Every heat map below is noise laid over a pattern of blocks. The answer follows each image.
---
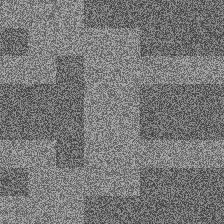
top and bottom mirror each other
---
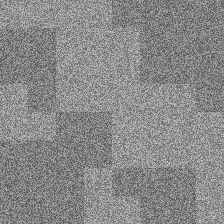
mirrored about the diagonal from the bottom left
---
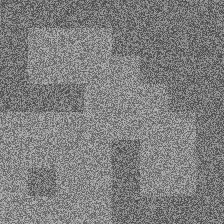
mirrored about the diagonal from the bottom left
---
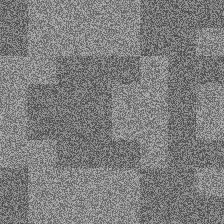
top and bottom mirror each other
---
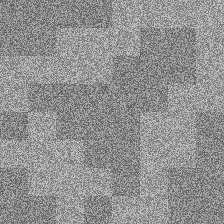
mirrored about the diagonal from the bottom left
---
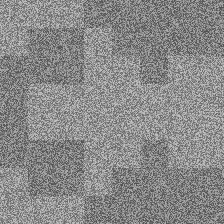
top and bottom mirror each other
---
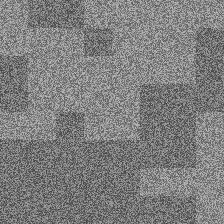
no symmetry
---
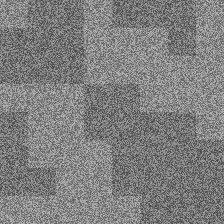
mirrored about the diagonal from the top left
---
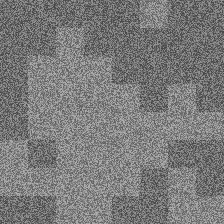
no symmetry
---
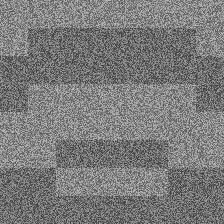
left and right mirror each other
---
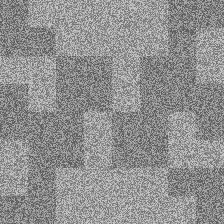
the same after a half turn
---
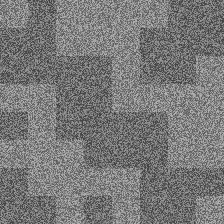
mirrored about the diagonal from the bottom left
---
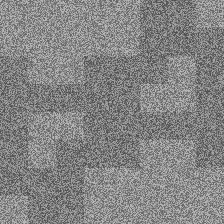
the same after a half turn
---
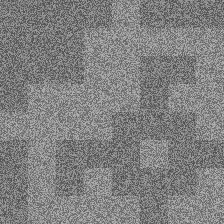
mirrored about the diagonal from the top left
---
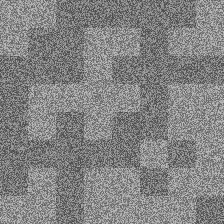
mirrored about the diagonal from the top left
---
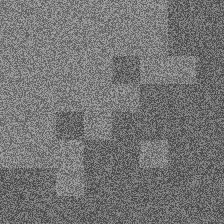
mirrored about the diagonal from the top left
